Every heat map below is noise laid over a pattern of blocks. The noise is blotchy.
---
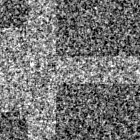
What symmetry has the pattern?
top and bottom mirror each other
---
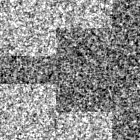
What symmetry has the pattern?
top and bottom mirror each other
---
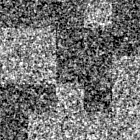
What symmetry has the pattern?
no symmetry
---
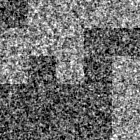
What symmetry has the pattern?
no symmetry
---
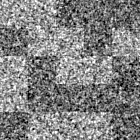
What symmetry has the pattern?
no symmetry
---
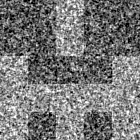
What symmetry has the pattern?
left and right mirror each other
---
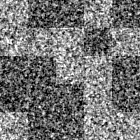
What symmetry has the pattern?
mirrored about the diagonal from the bottom left
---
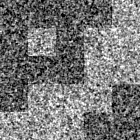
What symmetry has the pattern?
mirrored about the diagonal from the top left
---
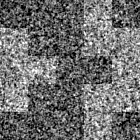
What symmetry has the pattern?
top and bottom mirror each other
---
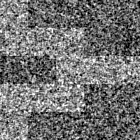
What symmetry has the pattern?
top and bottom mirror each other
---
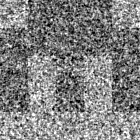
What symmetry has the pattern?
left and right mirror each other
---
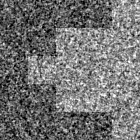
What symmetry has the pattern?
top and bottom mirror each other
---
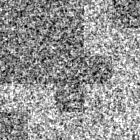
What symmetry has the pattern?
mirrored about the diagonal from the top left
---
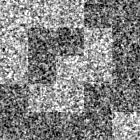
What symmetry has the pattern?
mirrored about the diagonal from the top left
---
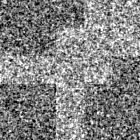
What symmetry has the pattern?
mirrored about the diagonal from the bottom left
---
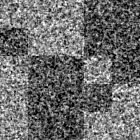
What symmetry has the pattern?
no symmetry
